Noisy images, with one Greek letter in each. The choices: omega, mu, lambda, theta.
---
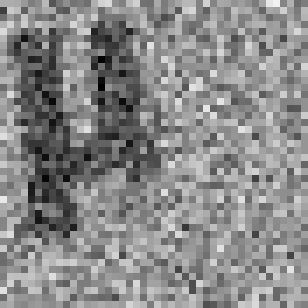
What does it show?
dark mu
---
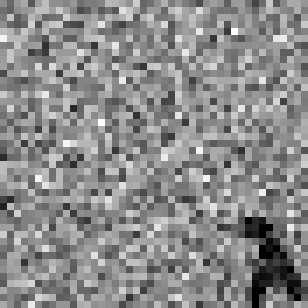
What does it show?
dark lambda, bottom right
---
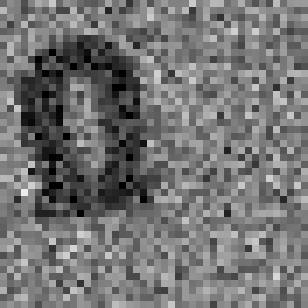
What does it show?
dark omega
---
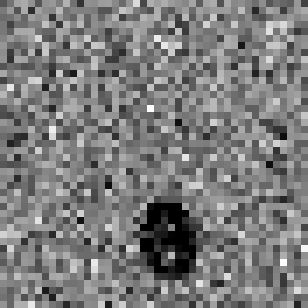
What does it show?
dark theta, bottom middle
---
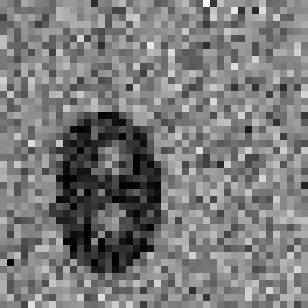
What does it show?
dark theta
